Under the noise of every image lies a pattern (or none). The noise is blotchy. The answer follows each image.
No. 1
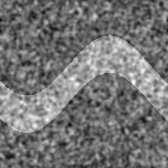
a wavy band
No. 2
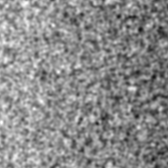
a smooth slope
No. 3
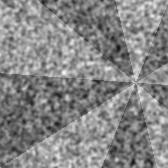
spokes from one point
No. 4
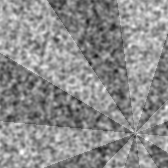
spokes from one point
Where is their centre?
bottom right
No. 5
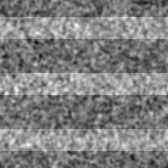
horizontal stripes
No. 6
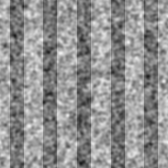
vertical stripes
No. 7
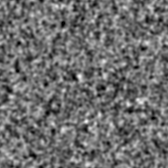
only noise
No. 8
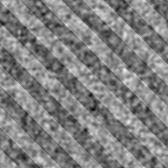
diagonal stripes
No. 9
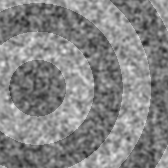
rings round one point
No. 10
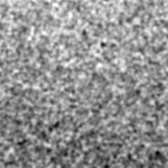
a smooth slope
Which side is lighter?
top
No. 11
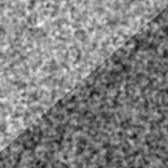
a sharp edge
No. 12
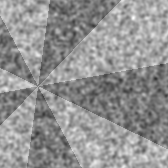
spokes from one point
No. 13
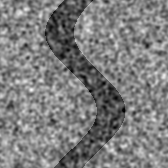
a wavy band
